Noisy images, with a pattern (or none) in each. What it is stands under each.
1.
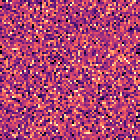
only noise
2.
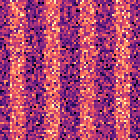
vertical stripes
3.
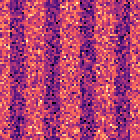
vertical stripes
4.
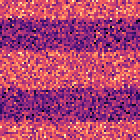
horizontal stripes
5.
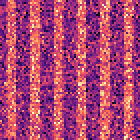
vertical stripes
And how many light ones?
6
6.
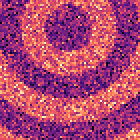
rings round one point
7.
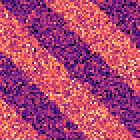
diagonal stripes
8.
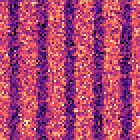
vertical stripes
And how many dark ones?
5
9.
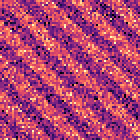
diagonal stripes
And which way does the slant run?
top left to bottom right
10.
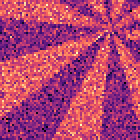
spokes from one point
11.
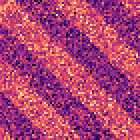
diagonal stripes
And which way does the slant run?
top left to bottom right
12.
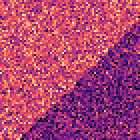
a sharp edge
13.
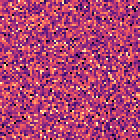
only noise
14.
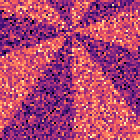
spokes from one point
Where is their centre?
top middle
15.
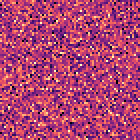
only noise
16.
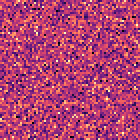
only noise
